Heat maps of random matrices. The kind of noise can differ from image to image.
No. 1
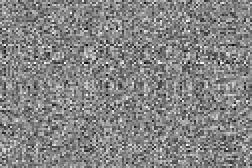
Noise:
low rank plus noise
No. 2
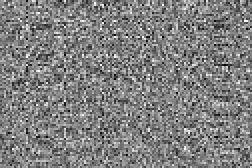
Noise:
low rank plus noise
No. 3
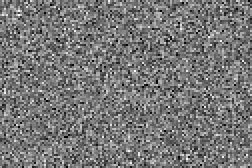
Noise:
independent entries
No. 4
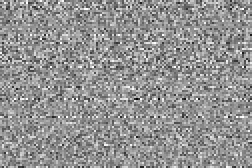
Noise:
rows of uneven size
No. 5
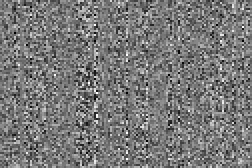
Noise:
columns of uneven size
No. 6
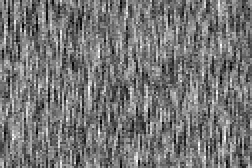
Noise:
streaked along the columns
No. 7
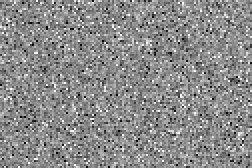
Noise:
heavy tails
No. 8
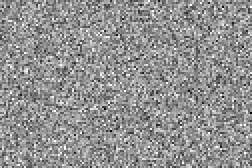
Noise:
independent entries
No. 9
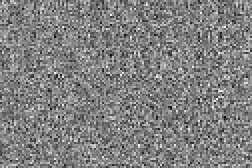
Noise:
low rank plus noise
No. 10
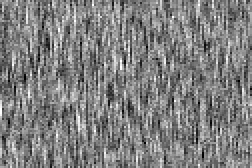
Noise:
streaked along the columns
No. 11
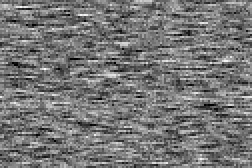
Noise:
streaked along the rows
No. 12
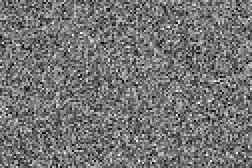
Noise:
independent entries
